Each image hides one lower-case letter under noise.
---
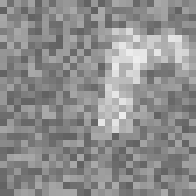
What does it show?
light r
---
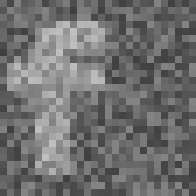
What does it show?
light f
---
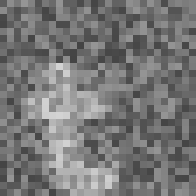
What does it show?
light t
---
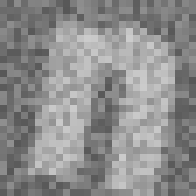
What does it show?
light n
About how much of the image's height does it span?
nearly all
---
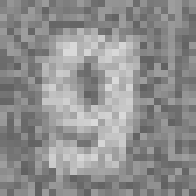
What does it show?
light g
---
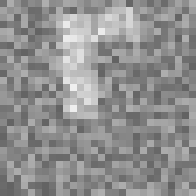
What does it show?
light r
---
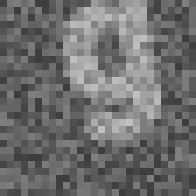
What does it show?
light g
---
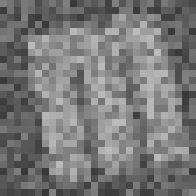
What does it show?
light m
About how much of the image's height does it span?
nearly all
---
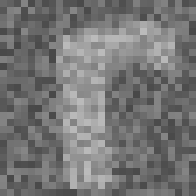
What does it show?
light r
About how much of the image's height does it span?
nearly all
